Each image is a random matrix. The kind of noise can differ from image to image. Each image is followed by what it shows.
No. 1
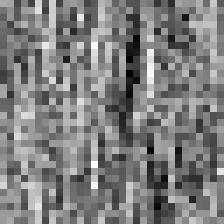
streaked along the columns
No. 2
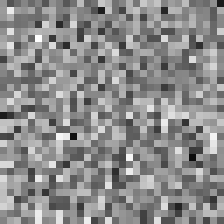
low rank plus noise
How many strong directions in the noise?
five to eight
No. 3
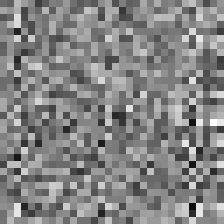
low rank plus noise
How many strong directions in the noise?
one
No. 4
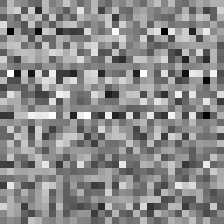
rows of uneven size
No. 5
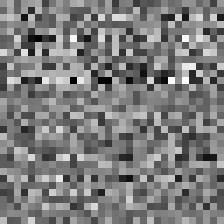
rows of uneven size
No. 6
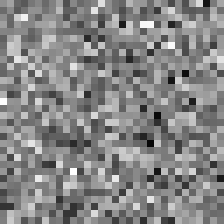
independent entries
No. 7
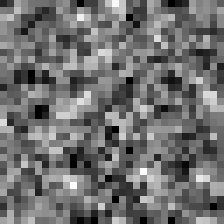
blotchy
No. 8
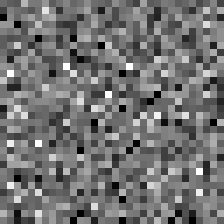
heavy tails
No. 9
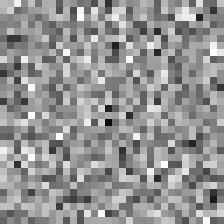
low rank plus noise
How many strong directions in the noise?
five to eight
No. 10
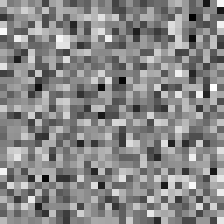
low rank plus noise
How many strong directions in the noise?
five to eight
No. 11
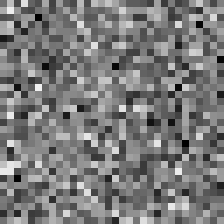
independent entries
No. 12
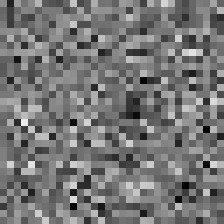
low rank plus noise
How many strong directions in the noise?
three or four
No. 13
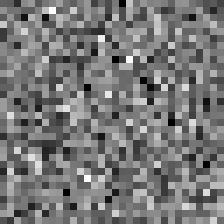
independent entries
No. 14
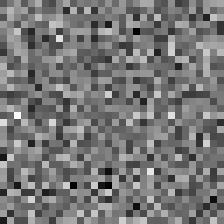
low rank plus noise
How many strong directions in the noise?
three or four
